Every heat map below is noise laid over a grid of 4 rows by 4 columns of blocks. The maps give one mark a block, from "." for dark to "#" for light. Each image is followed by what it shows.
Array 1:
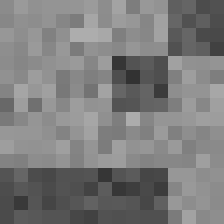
# # # .
# # . #
# # # #
. . . #
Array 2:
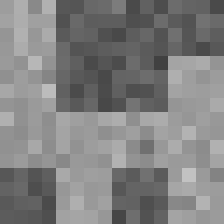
# . . .
# . . #
# # # #
. # . #
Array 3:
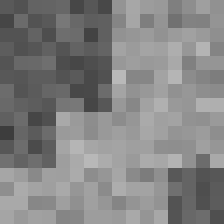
. . # #
. . # #
. # # #
# # # .
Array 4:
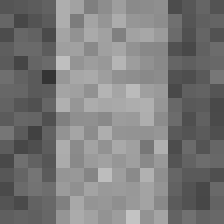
. # # .
. # # .
. # # .
. # # .
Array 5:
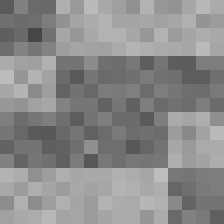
. # # #
# . . .
. . . #
# # # .
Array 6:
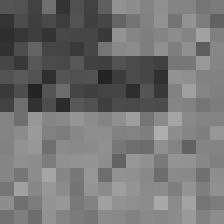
. . # #
. . . #
# # # #
# # # #
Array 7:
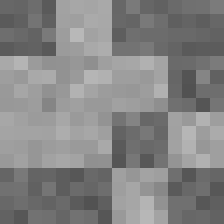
. # . .
# # # .
# # . #
. . # .
